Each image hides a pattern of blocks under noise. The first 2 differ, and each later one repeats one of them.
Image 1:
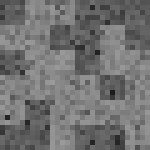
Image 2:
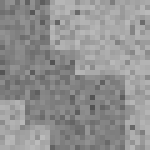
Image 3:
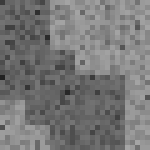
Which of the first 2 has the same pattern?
2
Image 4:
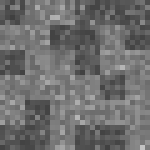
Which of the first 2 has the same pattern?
1
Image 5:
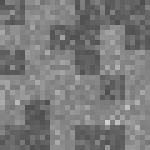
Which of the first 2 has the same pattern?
1
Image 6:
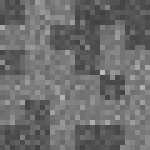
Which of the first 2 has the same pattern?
1
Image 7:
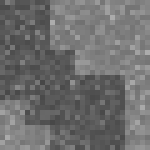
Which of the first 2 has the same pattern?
2
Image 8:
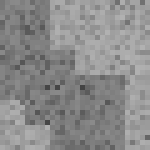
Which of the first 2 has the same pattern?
2
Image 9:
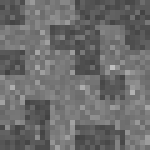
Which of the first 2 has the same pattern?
1
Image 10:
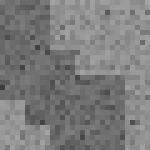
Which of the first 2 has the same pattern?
2
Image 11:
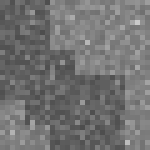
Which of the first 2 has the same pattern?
2
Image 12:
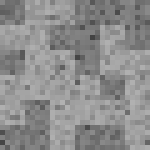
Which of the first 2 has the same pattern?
1
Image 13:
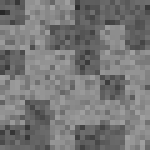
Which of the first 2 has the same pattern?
1
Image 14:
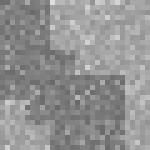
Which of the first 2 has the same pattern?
2
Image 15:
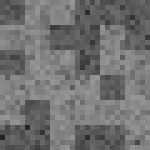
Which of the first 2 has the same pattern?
1
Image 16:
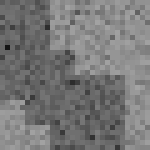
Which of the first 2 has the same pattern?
2
